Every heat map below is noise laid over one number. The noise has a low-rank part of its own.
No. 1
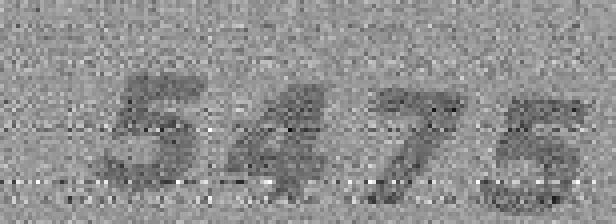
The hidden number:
5475
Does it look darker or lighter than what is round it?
darker
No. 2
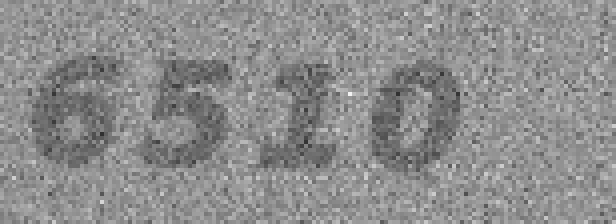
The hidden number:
6510
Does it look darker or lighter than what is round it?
darker
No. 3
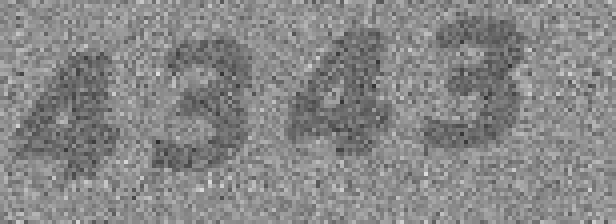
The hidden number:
4343
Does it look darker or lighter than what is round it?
darker
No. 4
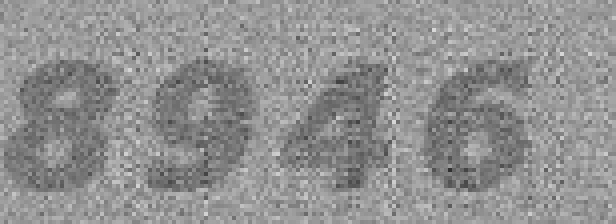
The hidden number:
8946
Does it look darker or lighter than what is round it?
darker
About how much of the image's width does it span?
nearly all
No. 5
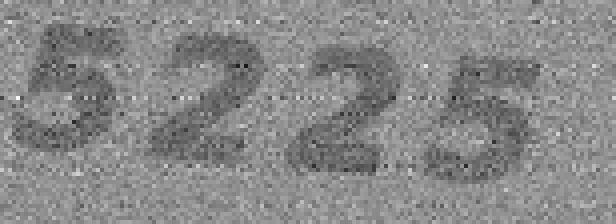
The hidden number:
5225
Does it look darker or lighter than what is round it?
darker
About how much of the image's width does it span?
nearly all
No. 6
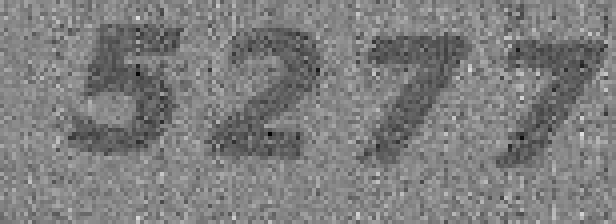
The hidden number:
5277
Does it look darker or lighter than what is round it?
darker
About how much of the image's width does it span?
nearly all
